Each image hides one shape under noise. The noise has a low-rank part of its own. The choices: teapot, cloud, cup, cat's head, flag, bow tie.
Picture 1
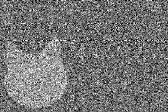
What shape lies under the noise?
cat's head
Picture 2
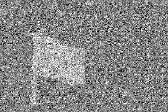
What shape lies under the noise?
flag
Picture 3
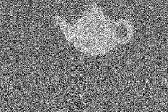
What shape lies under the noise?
teapot
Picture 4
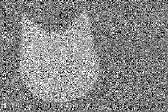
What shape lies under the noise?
cat's head
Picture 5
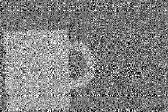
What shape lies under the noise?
cup
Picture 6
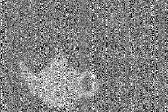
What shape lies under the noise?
teapot
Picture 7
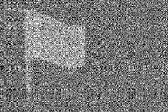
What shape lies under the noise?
flag
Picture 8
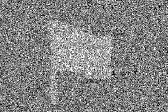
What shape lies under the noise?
flag
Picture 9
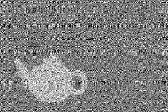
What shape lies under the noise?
teapot
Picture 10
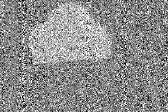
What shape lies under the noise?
cloud
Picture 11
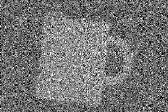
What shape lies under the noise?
cup
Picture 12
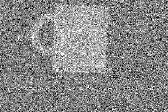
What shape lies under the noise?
cup
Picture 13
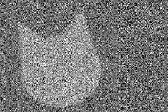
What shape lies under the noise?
cat's head
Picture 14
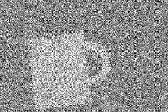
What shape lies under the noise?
cup
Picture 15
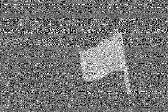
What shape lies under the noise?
flag
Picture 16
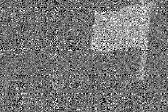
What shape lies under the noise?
flag
